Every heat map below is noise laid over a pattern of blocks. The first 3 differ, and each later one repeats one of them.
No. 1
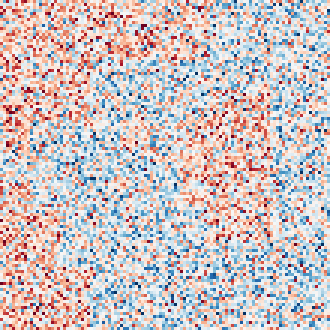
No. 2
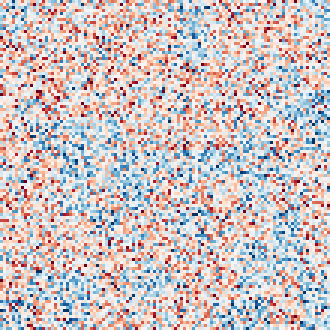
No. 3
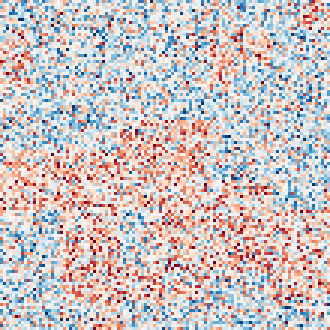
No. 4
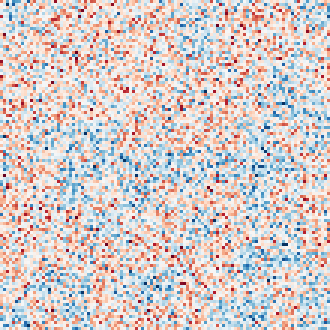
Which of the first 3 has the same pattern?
2
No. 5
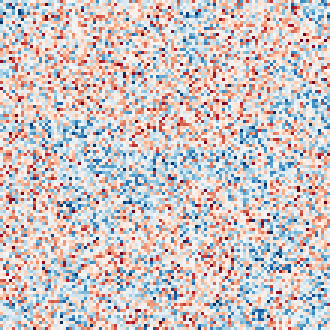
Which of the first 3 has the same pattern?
2
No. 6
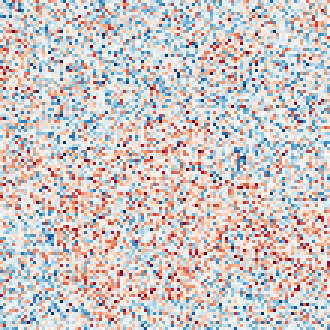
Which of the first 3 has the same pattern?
3
